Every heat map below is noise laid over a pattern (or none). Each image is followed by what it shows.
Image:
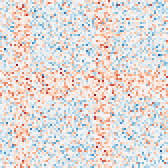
bands of rows crossing bands of columns
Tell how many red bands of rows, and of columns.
1 and 2
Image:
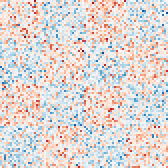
a checkerboard
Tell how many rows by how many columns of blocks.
4 by 4
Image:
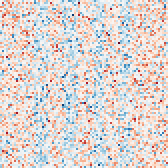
bands of columns
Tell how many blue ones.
4
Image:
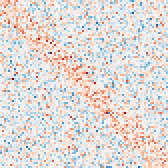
a diagonal band
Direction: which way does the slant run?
top left to bottom right
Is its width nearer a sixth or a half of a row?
a sixth
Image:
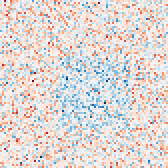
one block
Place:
centre
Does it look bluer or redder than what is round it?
bluer
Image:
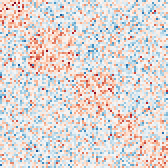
blocks along the diagonal
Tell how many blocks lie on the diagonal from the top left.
5
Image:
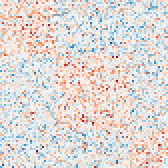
blocks along the diagonal
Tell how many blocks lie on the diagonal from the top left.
3
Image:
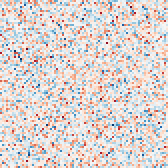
only noise
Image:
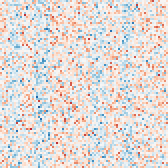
bands of columns
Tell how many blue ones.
4
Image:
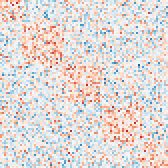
blocks along the diagonal
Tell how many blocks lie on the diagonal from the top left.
5
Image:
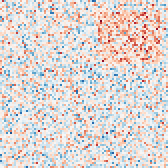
one block
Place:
top right
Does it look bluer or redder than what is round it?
redder
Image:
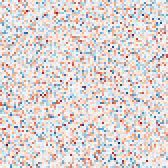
only noise
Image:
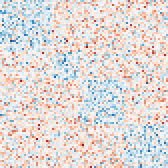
blocks along the diagonal
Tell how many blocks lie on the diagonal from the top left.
4
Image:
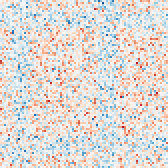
bands of rows crossing bands of columns
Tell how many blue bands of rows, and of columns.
2 and 2
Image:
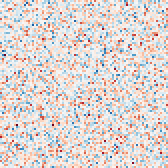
only noise
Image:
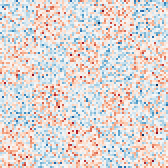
a checkerboard
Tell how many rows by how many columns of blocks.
4 by 5
